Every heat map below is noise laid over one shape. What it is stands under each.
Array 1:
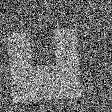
square with a notch
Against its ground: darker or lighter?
lighter
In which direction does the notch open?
up
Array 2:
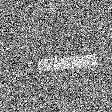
bar
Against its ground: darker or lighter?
lighter
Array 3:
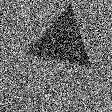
triangle
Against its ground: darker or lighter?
darker
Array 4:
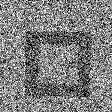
square frame
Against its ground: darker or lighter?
darker
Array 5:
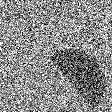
half disc
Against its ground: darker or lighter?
darker
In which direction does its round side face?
up and right
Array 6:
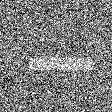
bar
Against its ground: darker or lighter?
lighter
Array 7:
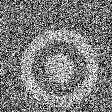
bullseye
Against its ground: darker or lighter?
lighter
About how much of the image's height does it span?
two thirds
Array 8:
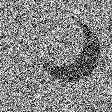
crescent
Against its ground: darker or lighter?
darker
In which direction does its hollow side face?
up and left
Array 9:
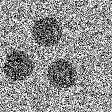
three dots
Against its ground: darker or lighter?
darker
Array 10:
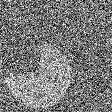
disc with a wedge cut out
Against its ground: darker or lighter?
lighter
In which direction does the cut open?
up and left
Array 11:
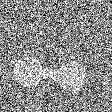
dumbbell
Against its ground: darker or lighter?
lighter
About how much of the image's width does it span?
two thirds
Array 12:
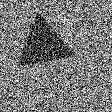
triangle
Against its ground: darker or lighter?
darker
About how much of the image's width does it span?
half
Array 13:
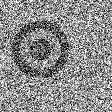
bullseye
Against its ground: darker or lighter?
darker
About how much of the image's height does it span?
half
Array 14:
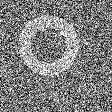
ring
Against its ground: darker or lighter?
lighter
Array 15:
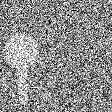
lollipop
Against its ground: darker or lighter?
lighter
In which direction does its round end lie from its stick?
up
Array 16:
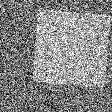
square
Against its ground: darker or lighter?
lighter
